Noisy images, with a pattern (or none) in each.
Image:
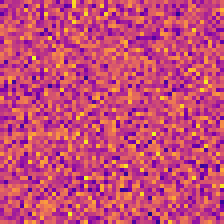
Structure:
only noise
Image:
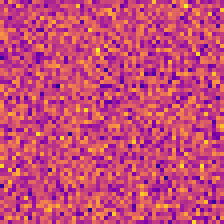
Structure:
only noise
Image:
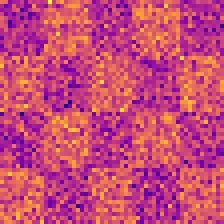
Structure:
a checkerboard
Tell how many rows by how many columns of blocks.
4 by 5
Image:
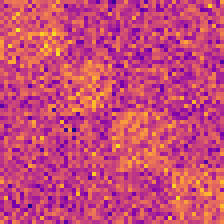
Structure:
blocks along the diagonal
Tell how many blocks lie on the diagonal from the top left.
4
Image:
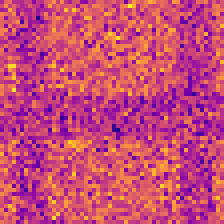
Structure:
bands of rows crossing bands of columns
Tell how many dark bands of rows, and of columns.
1 and 2
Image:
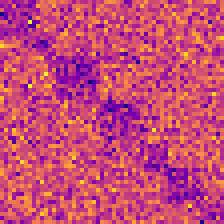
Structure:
blocks along the diagonal
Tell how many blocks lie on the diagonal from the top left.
7
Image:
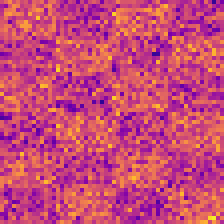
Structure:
a checkerboard
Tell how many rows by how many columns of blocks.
6 by 4
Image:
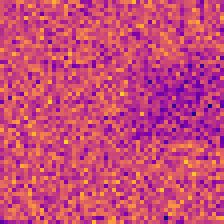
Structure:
one block
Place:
middle right
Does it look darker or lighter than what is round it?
darker
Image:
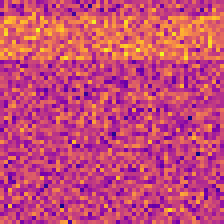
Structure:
one band of rows
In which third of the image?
top
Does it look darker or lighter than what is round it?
lighter
